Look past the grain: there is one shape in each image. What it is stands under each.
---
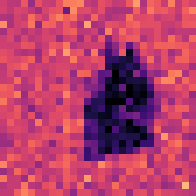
chess knight
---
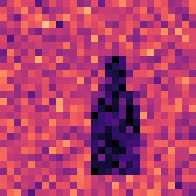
bottle
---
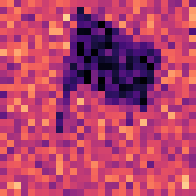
flag
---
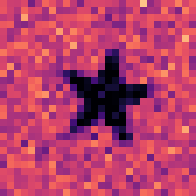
star
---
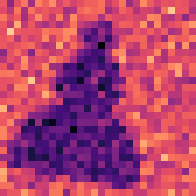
chess pawn
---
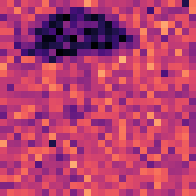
umbrella
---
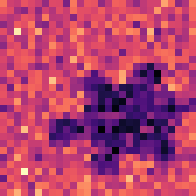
turtle
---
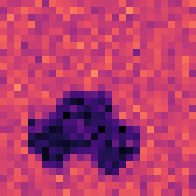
car
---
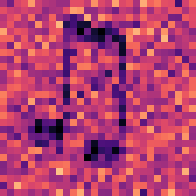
pair of musical notes
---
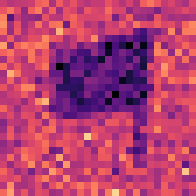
flag
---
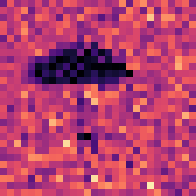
umbrella
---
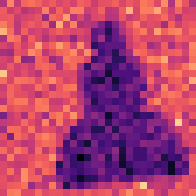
chess pawn
